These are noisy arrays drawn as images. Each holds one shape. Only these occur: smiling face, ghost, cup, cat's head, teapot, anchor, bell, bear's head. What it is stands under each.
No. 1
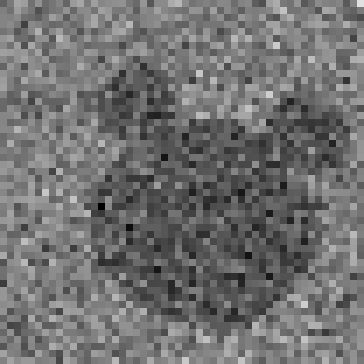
bear's head
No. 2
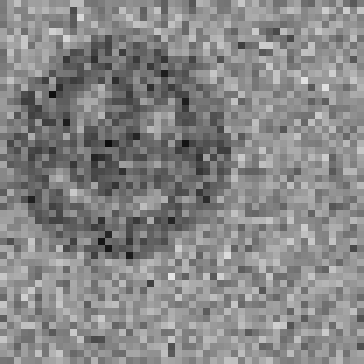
smiling face
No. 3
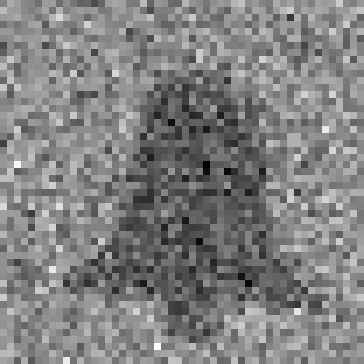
bell
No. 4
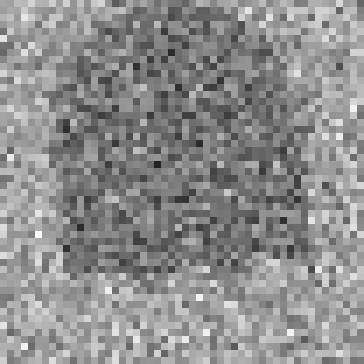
ghost
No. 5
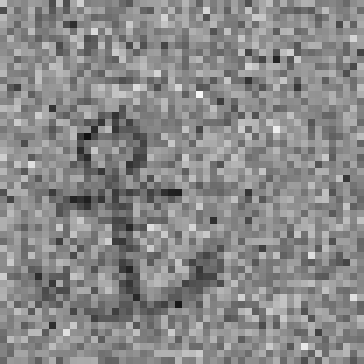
anchor
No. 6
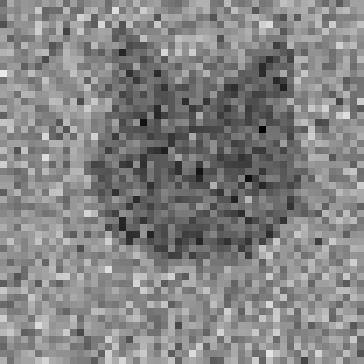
cat's head
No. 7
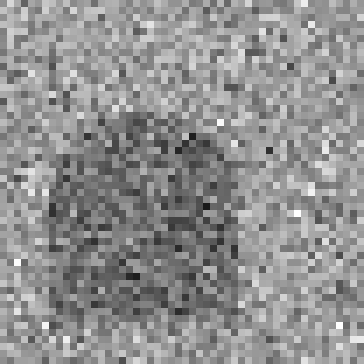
ghost
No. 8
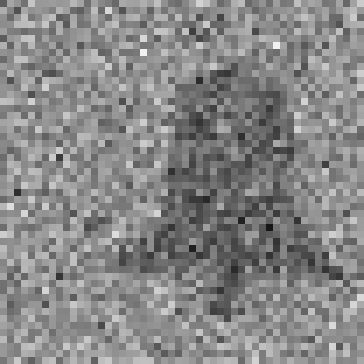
bell
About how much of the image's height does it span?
two thirds
